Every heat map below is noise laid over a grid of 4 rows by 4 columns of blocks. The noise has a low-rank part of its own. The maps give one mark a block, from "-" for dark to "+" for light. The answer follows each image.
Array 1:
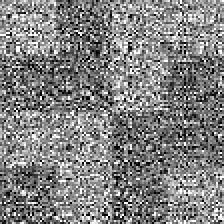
+-++
--+-
++--
-+-+
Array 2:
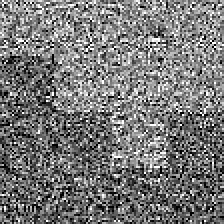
++++
-+++
--+-
----
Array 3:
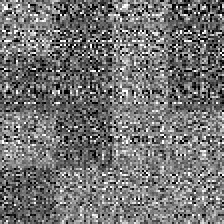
+-+-
--+-
+-++
-+++
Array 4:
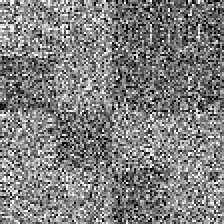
++--
-+--
+-++
++-+
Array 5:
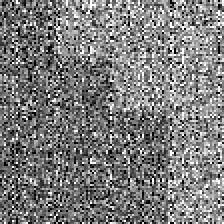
-+++
--++
---+
---+
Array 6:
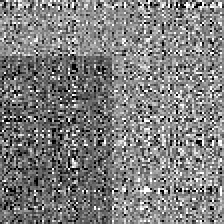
++++
--++
--++
--++
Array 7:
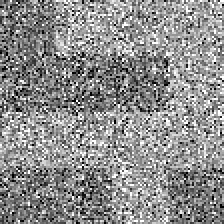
-+++
---+
++++
--+-
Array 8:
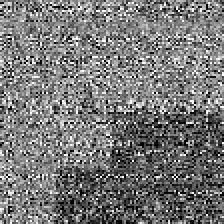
++++
++++
++--
+---
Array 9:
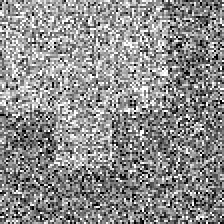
+++-
+++-
-+--
----
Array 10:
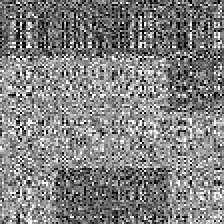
----
+++-
++++
+--+
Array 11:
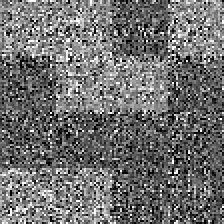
++-+
-++-
----
++--
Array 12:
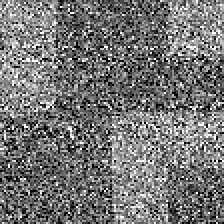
+--+
+---
--++
--+-
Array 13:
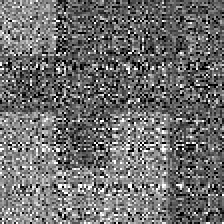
+---
----
+-+-
+++-
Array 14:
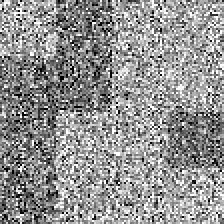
+-++
--++
-++-
-+++
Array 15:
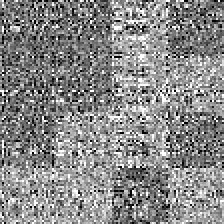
--+-
--++
-++-
++-+
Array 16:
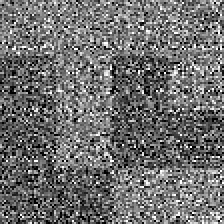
++++
-+-+
-+--
--++
